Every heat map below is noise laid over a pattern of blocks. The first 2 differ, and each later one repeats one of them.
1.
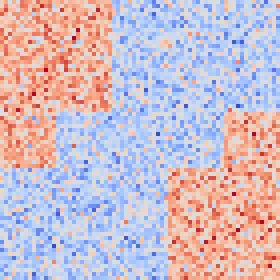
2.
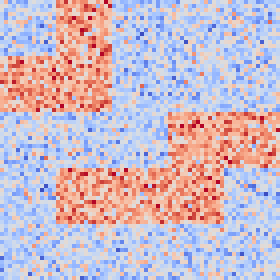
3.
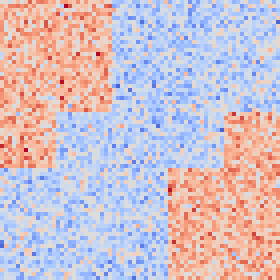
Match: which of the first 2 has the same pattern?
1
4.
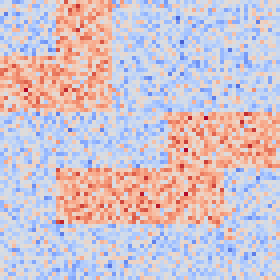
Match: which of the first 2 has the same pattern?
2
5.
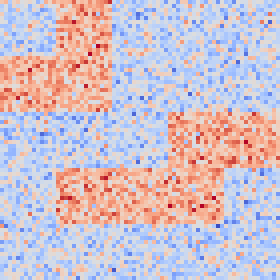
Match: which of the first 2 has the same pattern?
2
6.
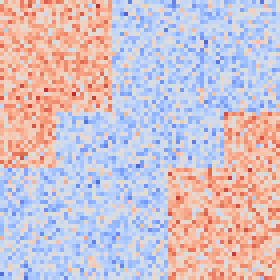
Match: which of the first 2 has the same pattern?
1
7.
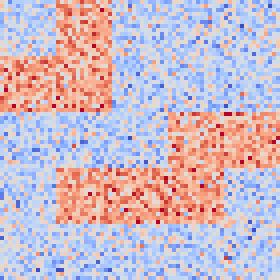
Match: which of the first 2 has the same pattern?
2
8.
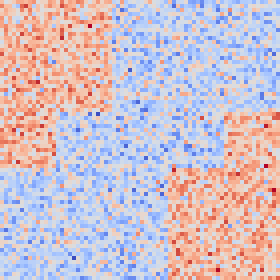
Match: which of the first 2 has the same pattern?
1
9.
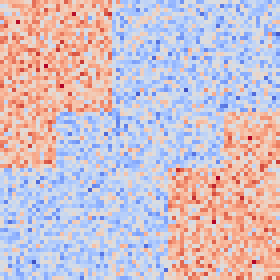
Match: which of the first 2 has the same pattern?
1
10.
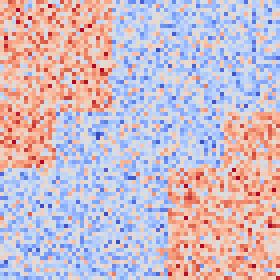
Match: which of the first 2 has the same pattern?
1
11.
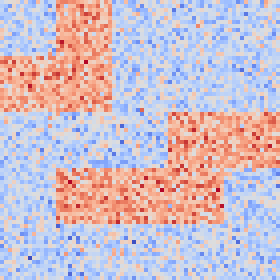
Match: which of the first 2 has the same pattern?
2
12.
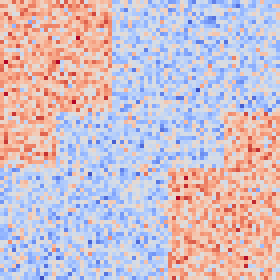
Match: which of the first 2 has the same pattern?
1
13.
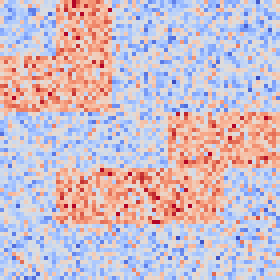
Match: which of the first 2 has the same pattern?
2
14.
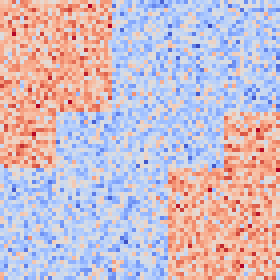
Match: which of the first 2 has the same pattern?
1
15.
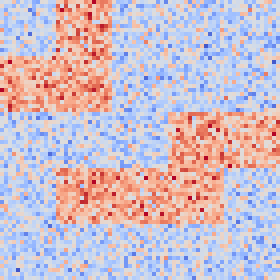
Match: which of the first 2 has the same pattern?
2
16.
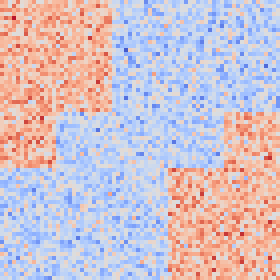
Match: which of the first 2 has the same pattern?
1
